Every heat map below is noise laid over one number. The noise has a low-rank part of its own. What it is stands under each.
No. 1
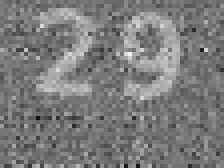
29
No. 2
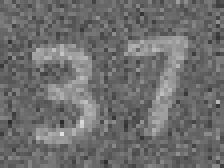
37
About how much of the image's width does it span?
two thirds
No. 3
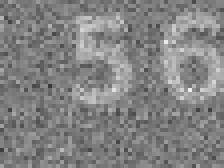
56
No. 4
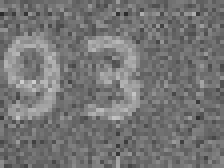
93
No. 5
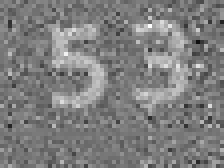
53
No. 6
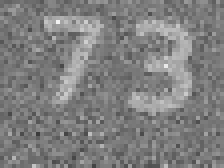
73
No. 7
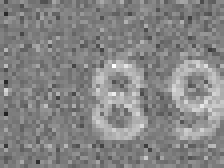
89
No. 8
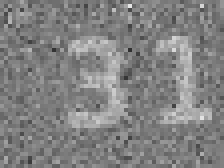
31
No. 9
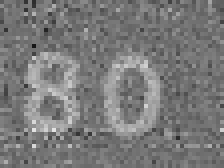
80
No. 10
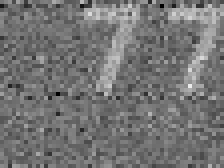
77
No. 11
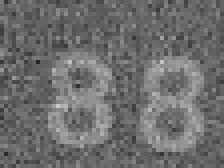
88
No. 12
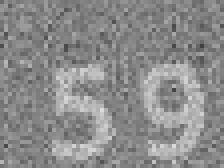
59
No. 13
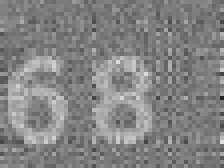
68
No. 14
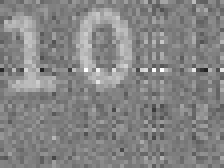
10
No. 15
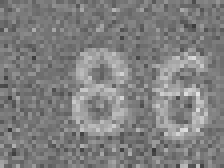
86
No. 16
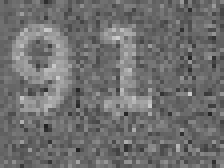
91
